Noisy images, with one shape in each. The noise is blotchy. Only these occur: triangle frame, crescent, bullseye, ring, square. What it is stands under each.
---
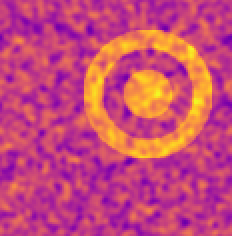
bullseye
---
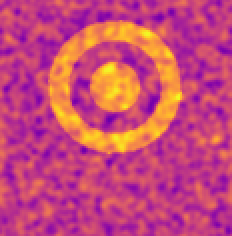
bullseye
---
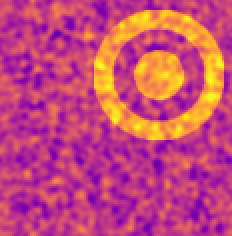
bullseye
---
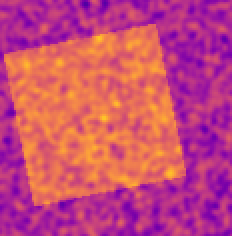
square
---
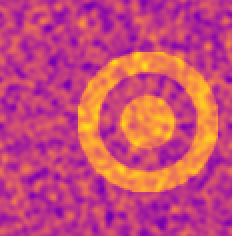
bullseye
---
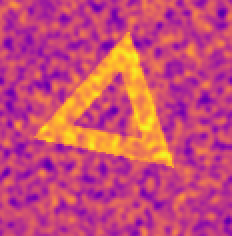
triangle frame
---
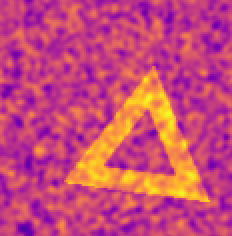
triangle frame
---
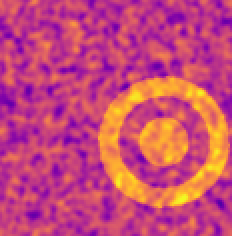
bullseye
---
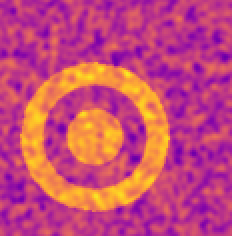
bullseye
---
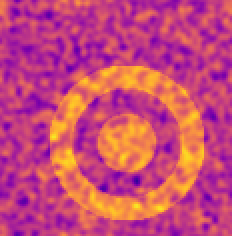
bullseye
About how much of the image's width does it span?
two thirds
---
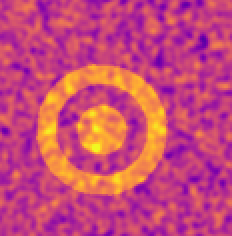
bullseye
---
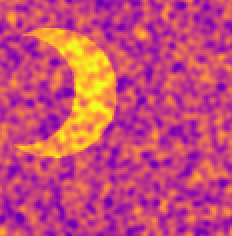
crescent
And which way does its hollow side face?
left
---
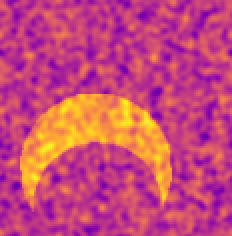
crescent
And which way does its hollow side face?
down
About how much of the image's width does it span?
two thirds
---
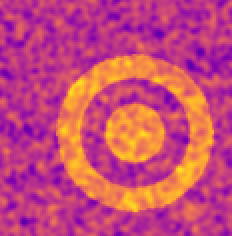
bullseye
